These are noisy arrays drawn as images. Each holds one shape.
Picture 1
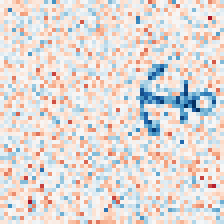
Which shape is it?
anchor
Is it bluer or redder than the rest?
bluer
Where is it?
middle right
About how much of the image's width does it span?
a third
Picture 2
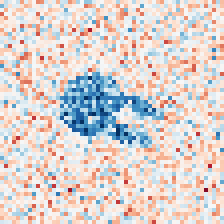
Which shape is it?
rabbit's head
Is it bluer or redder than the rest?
bluer
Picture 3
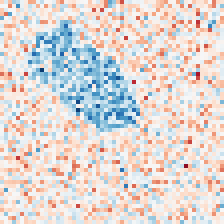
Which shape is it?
footprint
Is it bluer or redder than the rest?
bluer
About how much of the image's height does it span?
half
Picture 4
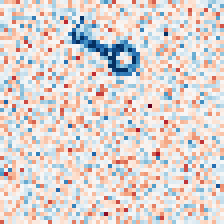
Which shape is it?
key
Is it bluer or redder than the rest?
bluer
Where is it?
top middle
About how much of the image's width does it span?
a third
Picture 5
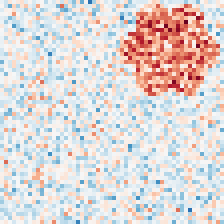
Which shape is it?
flower
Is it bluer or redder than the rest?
redder
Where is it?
top right
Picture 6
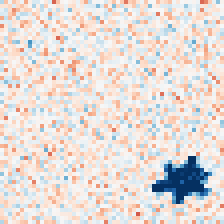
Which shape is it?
turtle
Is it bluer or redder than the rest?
bluer
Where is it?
bottom right
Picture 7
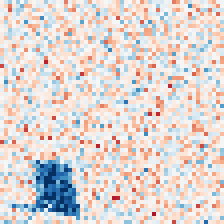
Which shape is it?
flag
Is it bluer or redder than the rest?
bluer
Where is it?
bottom left
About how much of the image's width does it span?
a third
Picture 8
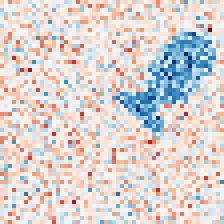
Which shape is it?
fish
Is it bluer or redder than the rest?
bluer
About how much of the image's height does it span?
half
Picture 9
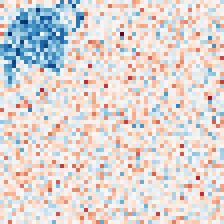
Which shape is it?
teapot
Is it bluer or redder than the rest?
bluer
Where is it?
top left
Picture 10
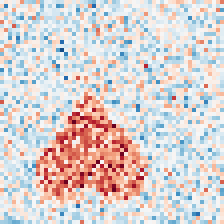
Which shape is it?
heart
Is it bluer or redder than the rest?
redder
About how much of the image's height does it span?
half
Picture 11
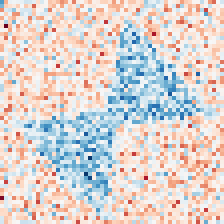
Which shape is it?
bow tie
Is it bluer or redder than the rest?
bluer
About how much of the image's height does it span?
nearly all
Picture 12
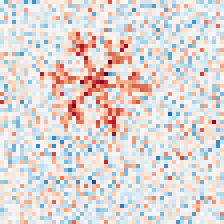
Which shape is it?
snowflake
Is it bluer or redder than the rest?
redder
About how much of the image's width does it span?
half
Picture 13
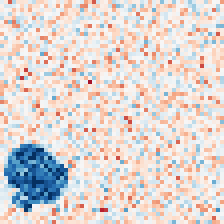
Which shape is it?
apple
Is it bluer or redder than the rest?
bluer
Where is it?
bottom left
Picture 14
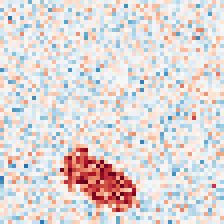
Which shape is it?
footprint
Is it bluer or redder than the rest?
redder
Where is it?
bottom middle
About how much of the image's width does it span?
a third
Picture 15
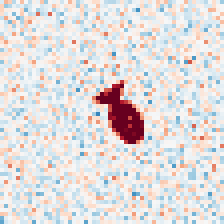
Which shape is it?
fish
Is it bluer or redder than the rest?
redder
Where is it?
centre
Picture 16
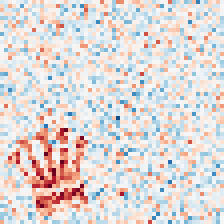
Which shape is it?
chess queen
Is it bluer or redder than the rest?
redder
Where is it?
bottom left
